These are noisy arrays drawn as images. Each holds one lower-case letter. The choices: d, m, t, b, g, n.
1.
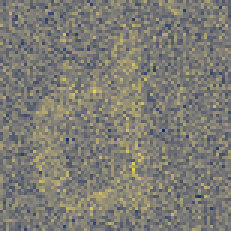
d
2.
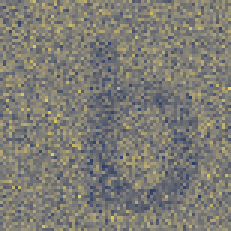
b
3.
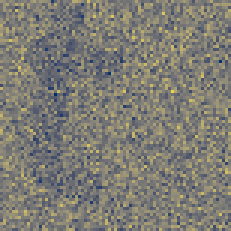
t
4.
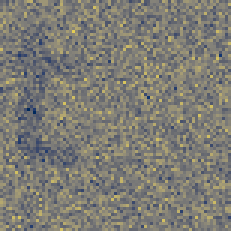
t
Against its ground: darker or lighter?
darker
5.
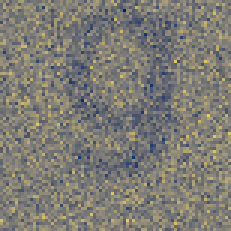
g
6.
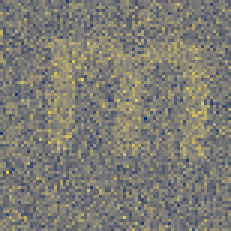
m
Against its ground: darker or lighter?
lighter
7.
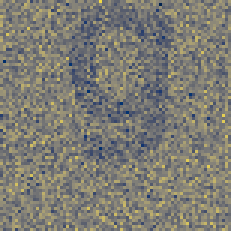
g
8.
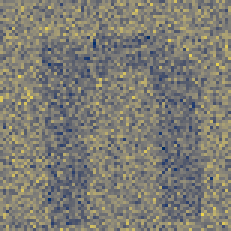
n
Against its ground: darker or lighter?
darker
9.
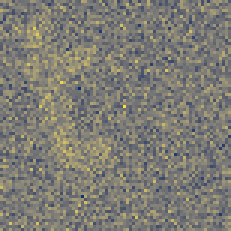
t
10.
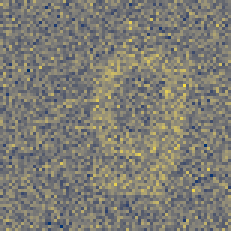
g
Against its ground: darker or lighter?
lighter
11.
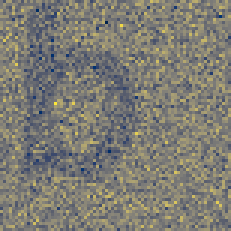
b
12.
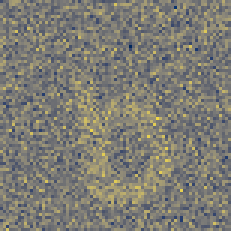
b
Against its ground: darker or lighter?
lighter
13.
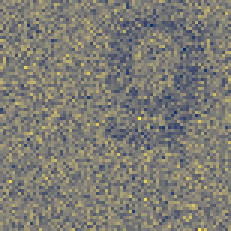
g
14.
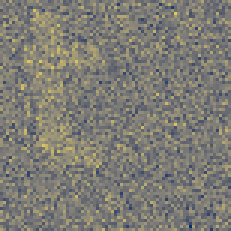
t
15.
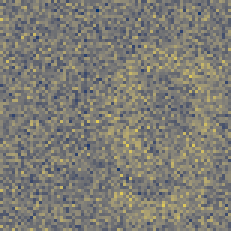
g
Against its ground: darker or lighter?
lighter
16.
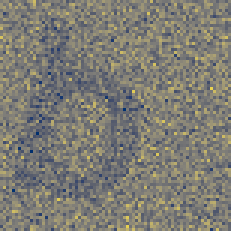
b
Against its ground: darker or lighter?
darker
